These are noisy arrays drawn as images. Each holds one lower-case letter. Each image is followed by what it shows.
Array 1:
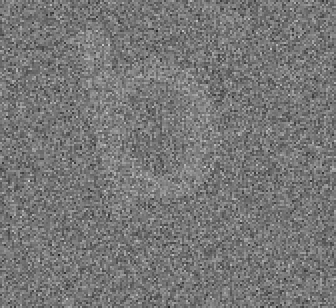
b
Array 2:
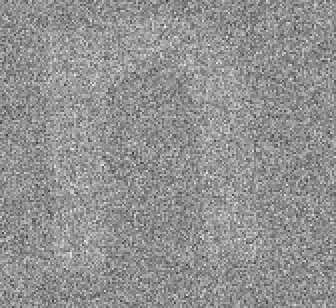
n
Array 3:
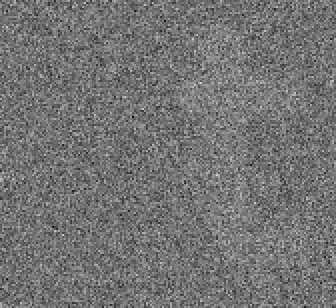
t
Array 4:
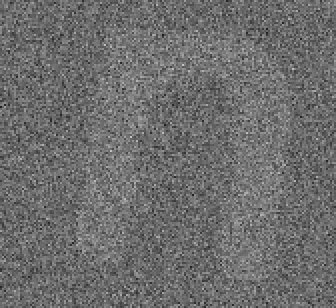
n
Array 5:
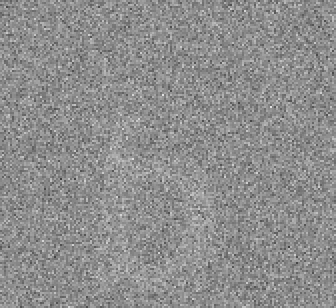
b
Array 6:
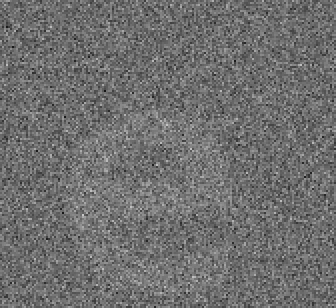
e
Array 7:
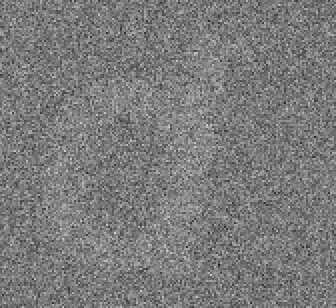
d
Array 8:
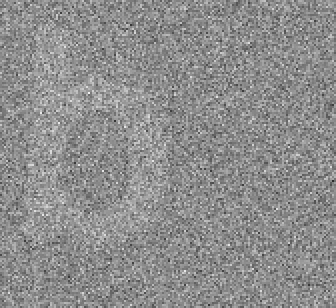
b
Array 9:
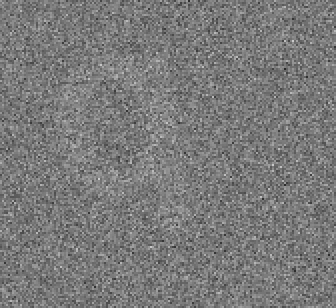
q
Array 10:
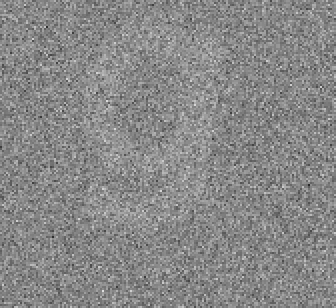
g
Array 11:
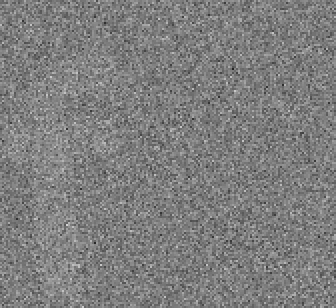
f
